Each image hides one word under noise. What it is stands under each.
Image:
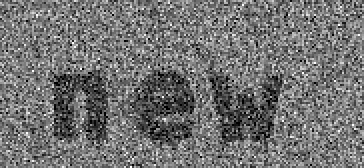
new
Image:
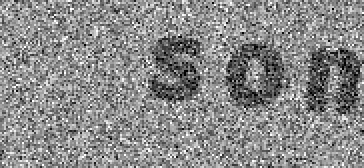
son
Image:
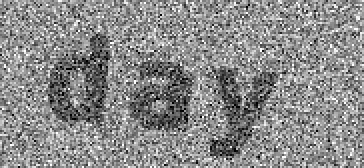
day
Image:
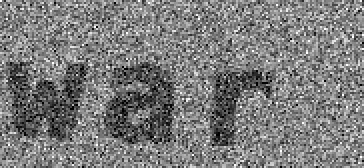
war
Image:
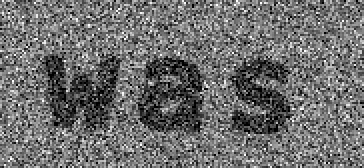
was
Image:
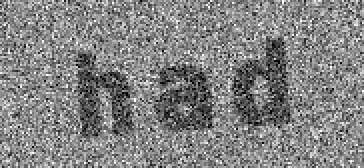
had
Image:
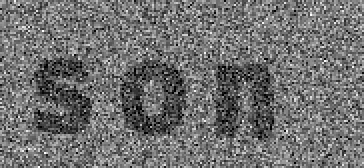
son
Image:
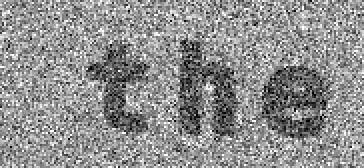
the
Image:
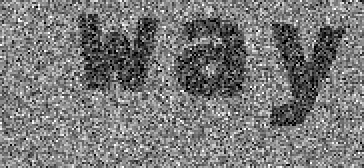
way
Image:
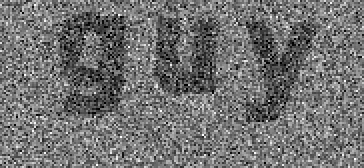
guy
